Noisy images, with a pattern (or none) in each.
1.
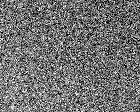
a smooth slope
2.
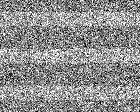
horizontal stripes
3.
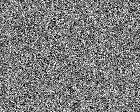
only noise
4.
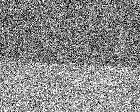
a sharp edge
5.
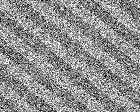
diagonal stripes
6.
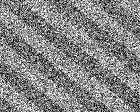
diagonal stripes
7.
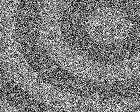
rings round one point
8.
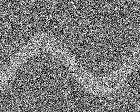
a wavy band
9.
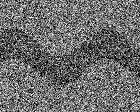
a wavy band
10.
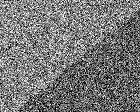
a sharp edge
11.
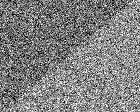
a sharp edge
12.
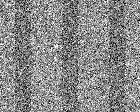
vertical stripes
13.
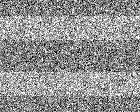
horizontal stripes
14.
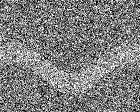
a wavy band
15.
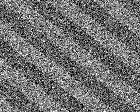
diagonal stripes
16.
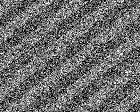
diagonal stripes
